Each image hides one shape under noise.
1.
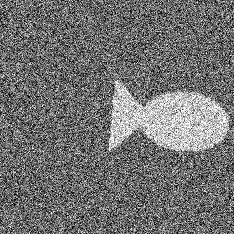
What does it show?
light fish
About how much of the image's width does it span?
half
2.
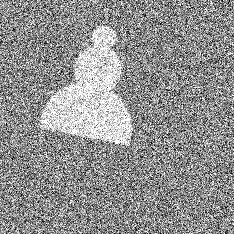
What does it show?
light chess pawn
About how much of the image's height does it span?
half
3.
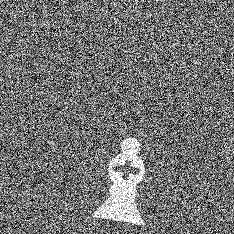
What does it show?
light chess bishop, bottom middle
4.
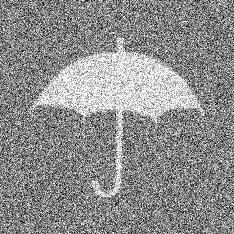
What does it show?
light umbrella
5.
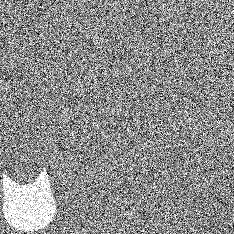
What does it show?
light cat's head, bottom left
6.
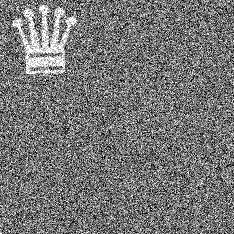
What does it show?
light chess queen, top left
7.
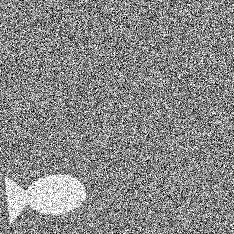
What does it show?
light fish, bottom left
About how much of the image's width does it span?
a third
